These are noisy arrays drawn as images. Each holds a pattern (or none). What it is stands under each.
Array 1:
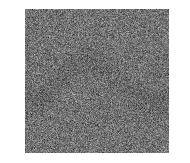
a wavy band
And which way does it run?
left to right
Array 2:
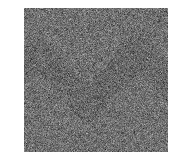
a wavy band
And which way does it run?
left to right
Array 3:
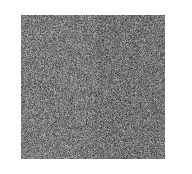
a sharp edge
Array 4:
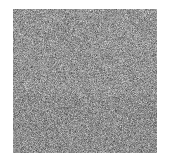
a sharp edge
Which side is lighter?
top
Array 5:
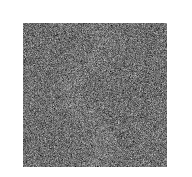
a wavy band
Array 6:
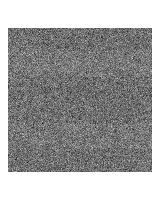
horizontal stripes
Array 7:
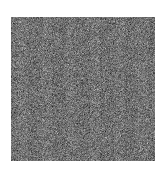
vertical stripes
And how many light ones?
6
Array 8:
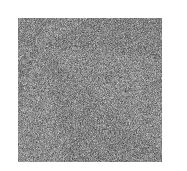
spokes from one point
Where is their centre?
top left
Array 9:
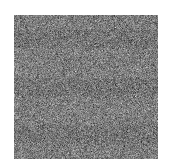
horizontal stripes
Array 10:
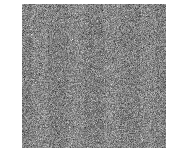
vertical stripes
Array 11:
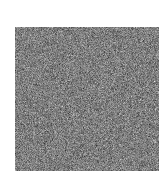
only noise
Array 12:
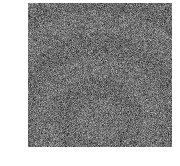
rings round one point
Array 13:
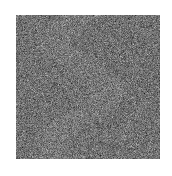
a wavy band
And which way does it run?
top to bottom
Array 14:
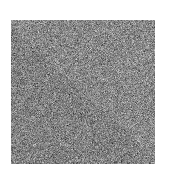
a sharp edge
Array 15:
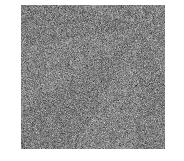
spokes from one point
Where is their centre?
top right
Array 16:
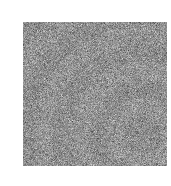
rings round one point
